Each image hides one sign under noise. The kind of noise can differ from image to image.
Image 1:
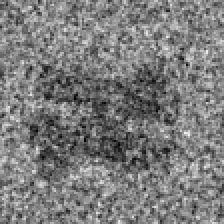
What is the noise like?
blotchy
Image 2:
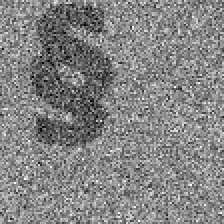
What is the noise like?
independent entries
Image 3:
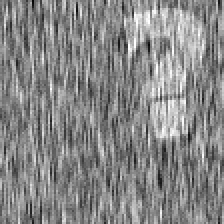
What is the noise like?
streaked along the columns
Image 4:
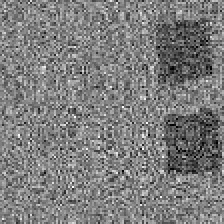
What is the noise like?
low rank plus noise
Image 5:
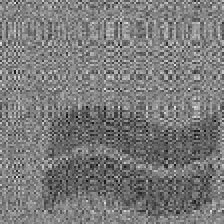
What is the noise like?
low rank plus noise
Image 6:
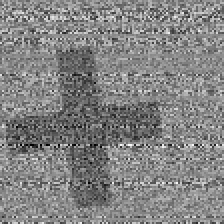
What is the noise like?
rows of uneven size
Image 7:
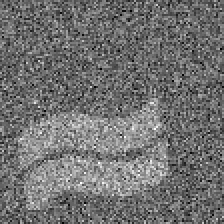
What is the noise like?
independent entries
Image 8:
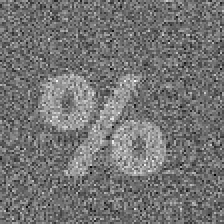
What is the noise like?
low rank plus noise
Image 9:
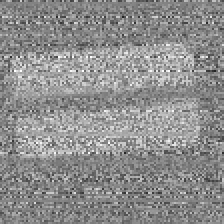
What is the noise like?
rows of uneven size
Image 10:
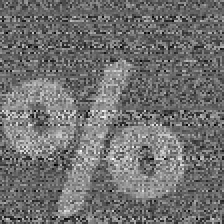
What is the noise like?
rows of uneven size
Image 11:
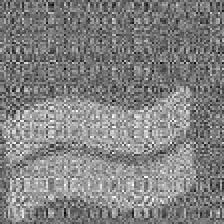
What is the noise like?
low rank plus noise
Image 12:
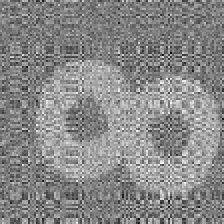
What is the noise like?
low rank plus noise
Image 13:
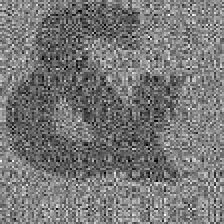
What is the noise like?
low rank plus noise
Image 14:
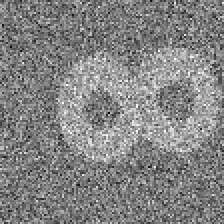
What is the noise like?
independent entries
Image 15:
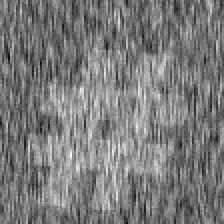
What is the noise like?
streaked along the columns
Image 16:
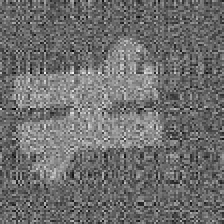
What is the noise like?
low rank plus noise
